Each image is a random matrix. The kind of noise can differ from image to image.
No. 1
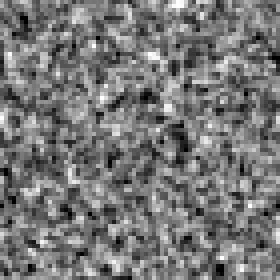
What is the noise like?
blotchy
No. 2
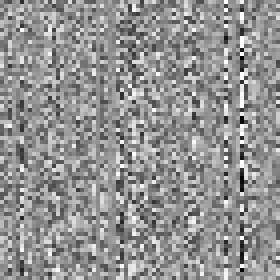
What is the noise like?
columns of uneven size
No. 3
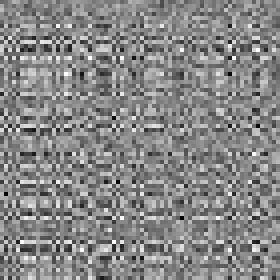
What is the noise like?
low rank plus noise
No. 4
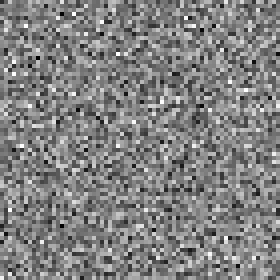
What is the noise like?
independent entries
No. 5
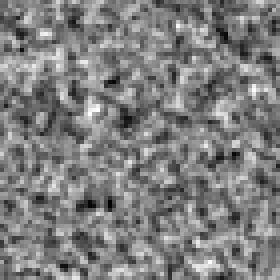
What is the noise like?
blotchy
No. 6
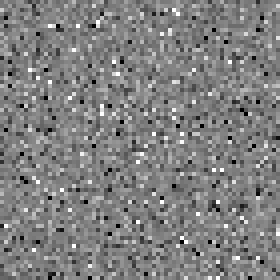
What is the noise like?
heavy tails
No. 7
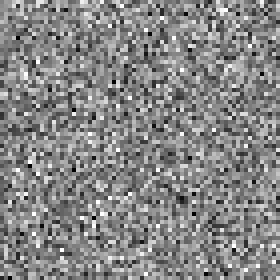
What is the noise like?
independent entries
